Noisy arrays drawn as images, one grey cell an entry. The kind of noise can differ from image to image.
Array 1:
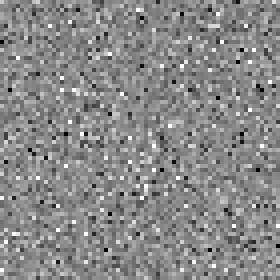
heavy tails
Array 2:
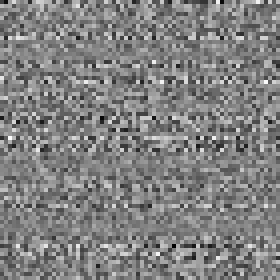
rows of uneven size
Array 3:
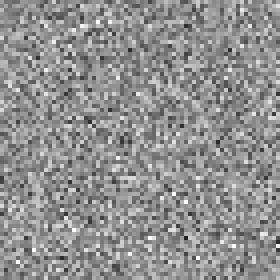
independent entries
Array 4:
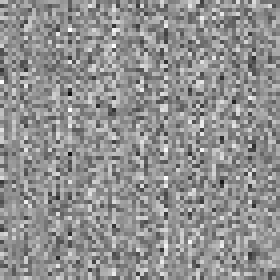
columns of uneven size
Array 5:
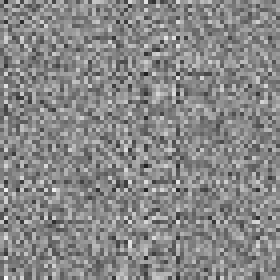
low rank plus noise
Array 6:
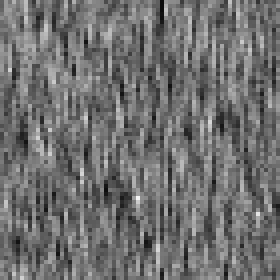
streaked along the columns
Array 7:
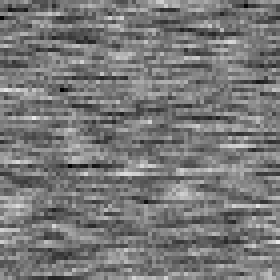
streaked along the rows
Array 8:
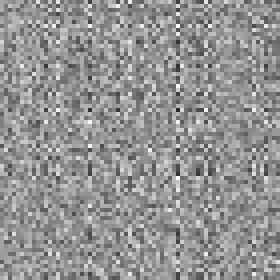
low rank plus noise
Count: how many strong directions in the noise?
one
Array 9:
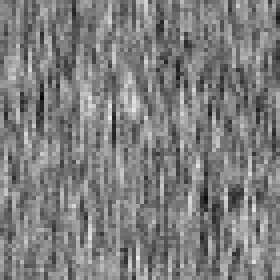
streaked along the columns
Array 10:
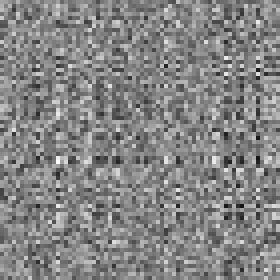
low rank plus noise
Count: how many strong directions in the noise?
one
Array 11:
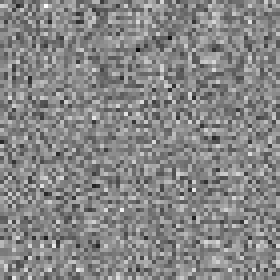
low rank plus noise
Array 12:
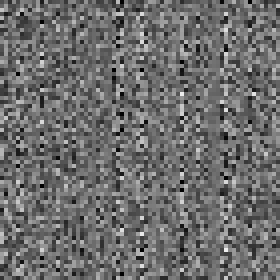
columns of uneven size
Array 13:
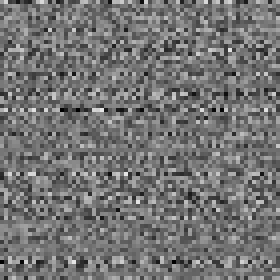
rows of uneven size
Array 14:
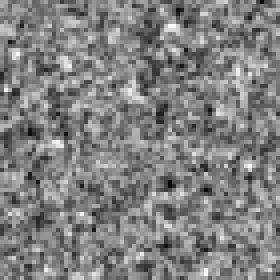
blotchy
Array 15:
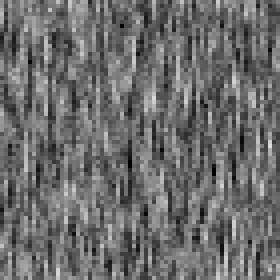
streaked along the columns
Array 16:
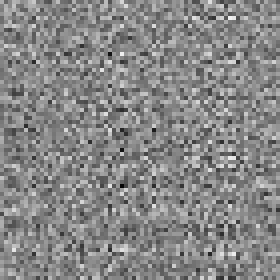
low rank plus noise
